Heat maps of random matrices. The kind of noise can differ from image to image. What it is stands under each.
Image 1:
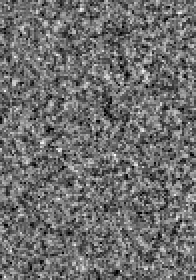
blotchy
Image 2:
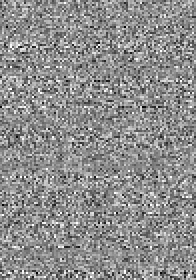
rows of uneven size
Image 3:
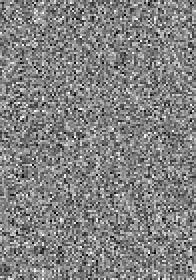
low rank plus noise
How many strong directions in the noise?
three or four
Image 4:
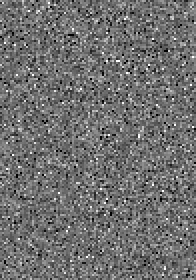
heavy tails
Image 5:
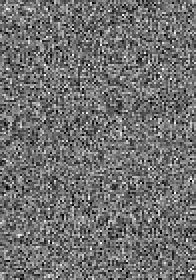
low rank plus noise
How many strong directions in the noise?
five to eight
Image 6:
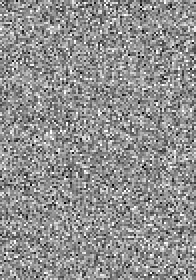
independent entries
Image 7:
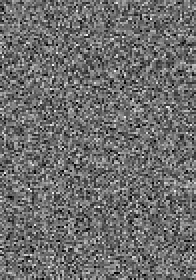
low rank plus noise
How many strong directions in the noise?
five to eight
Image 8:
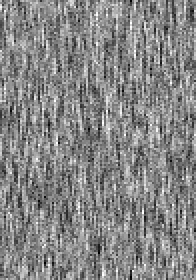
streaked along the columns
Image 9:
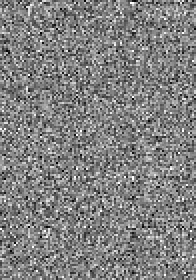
low rank plus noise
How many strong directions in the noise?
one
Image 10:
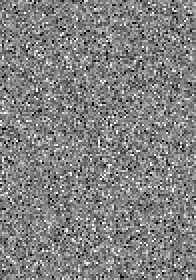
heavy tails
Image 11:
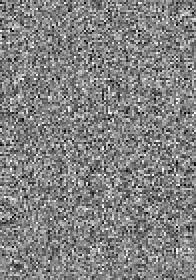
low rank plus noise
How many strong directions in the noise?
five to eight
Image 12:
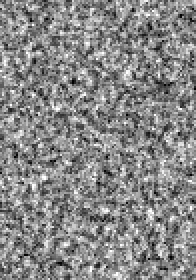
blotchy
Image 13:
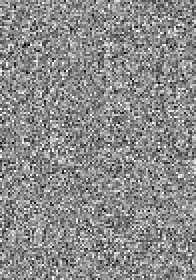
low rank plus noise
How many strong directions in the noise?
three or four
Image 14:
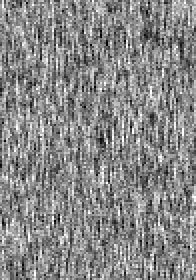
streaked along the columns
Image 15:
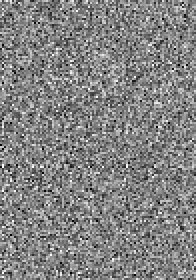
low rank plus noise
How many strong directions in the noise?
one
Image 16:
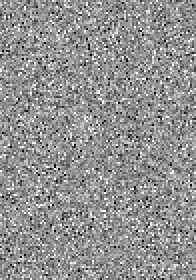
heavy tails
